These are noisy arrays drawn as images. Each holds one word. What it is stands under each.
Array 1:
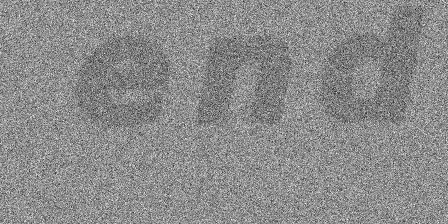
end
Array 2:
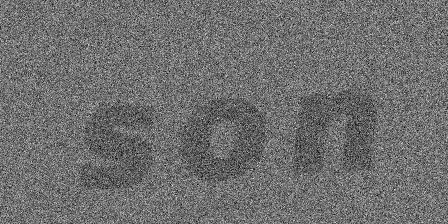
son
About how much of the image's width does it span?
two thirds
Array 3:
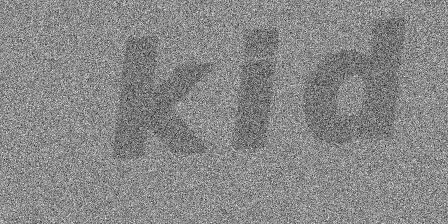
kid
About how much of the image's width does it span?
two thirds
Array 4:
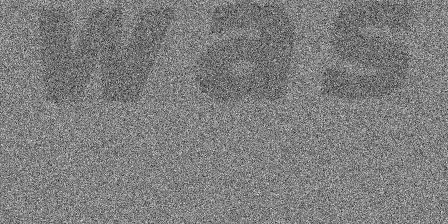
was
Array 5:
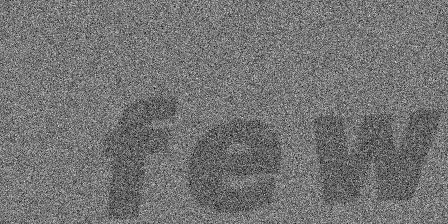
few
